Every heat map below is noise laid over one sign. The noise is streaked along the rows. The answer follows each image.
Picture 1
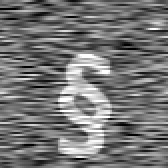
section sign
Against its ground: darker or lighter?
lighter
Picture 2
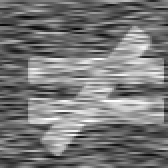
not-equal sign
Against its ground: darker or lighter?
lighter
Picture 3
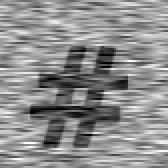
hash sign
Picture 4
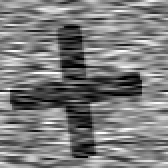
plus sign
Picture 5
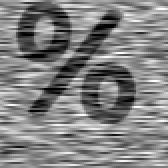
percent sign
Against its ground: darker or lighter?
darker
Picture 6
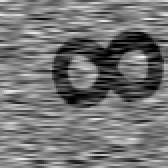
infinity sign
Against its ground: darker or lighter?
darker
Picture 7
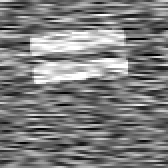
equals sign
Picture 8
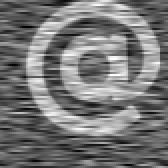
at sign
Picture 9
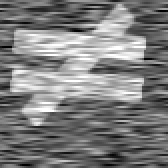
not-equal sign
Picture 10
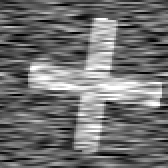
plus sign
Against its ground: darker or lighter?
lighter
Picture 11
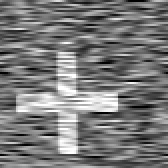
plus sign
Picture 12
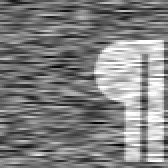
pilcrow
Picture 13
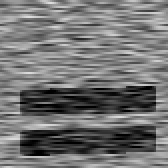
equals sign
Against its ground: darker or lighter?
darker
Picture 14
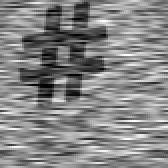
hash sign
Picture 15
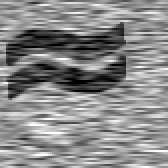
approximately sign
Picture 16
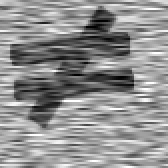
not-equal sign
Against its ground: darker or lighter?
darker
